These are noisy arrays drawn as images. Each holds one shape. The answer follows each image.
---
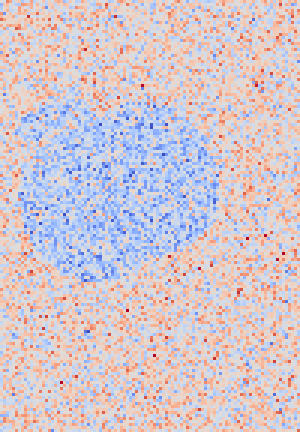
apple
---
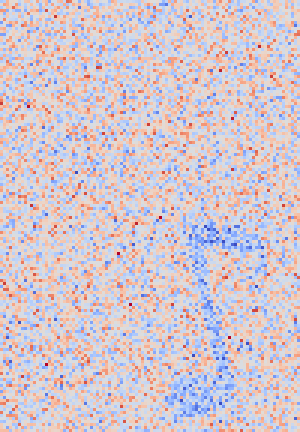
musical note
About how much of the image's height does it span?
half
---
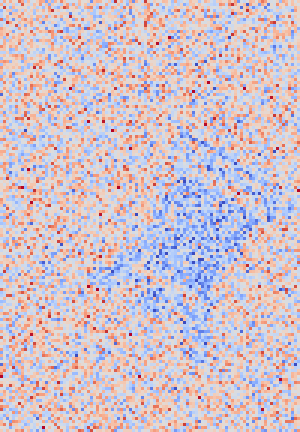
chess rook
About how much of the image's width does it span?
two thirds
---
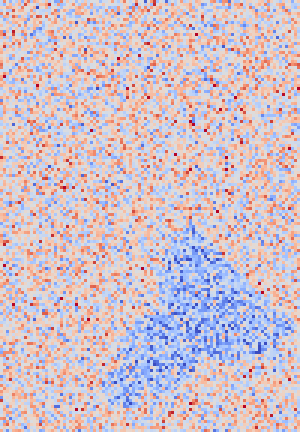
chess pawn
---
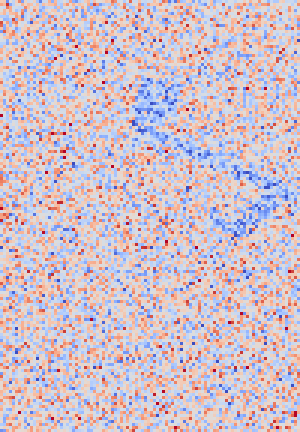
musical note
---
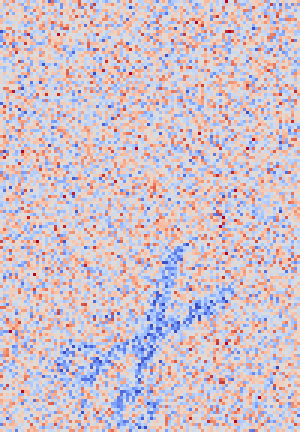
pair of scissors
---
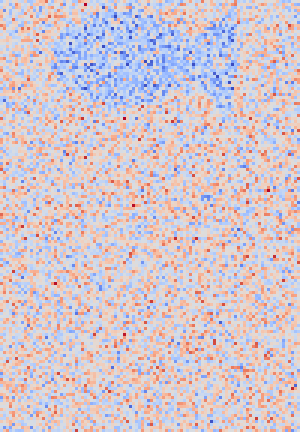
fish
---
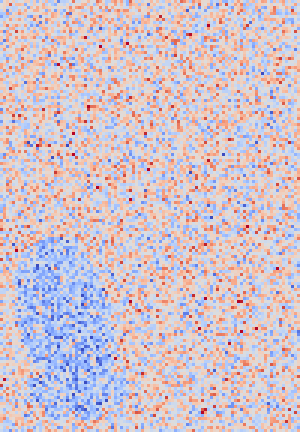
footprint
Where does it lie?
bottom left
